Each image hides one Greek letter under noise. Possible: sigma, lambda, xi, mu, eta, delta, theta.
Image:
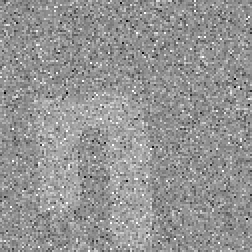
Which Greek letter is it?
eta
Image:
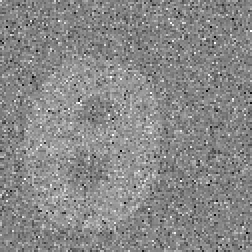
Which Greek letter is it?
theta
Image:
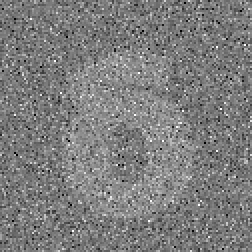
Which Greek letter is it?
delta
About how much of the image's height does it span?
two thirds
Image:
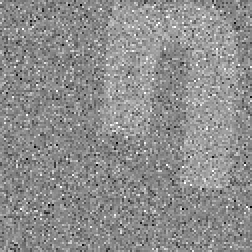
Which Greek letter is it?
eta
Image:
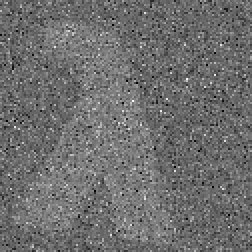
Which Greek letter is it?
lambda
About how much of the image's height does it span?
nearly all
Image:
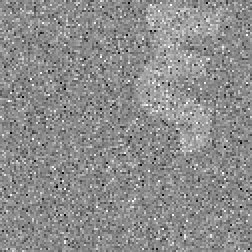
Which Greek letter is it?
xi
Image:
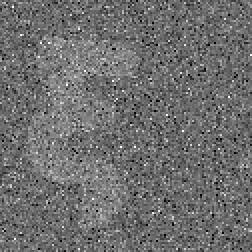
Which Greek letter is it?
xi
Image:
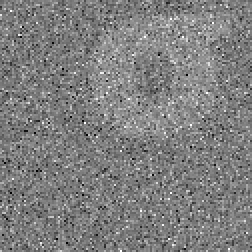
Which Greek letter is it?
sigma
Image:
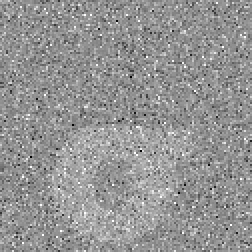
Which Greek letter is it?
sigma
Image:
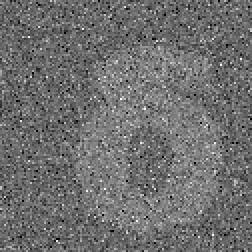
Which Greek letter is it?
delta
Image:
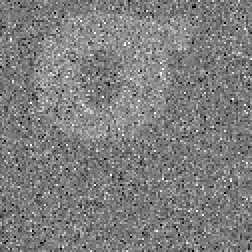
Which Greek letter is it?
sigma
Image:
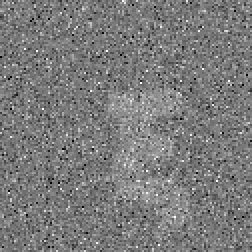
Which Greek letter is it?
xi
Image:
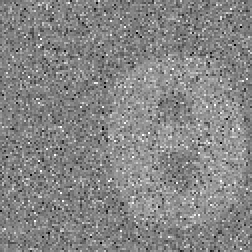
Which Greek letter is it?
theta
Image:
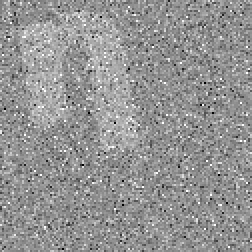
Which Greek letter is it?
eta
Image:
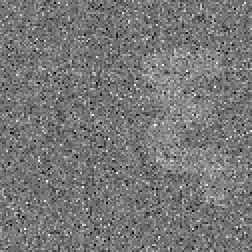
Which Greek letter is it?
xi
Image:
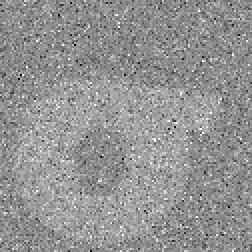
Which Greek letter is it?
sigma
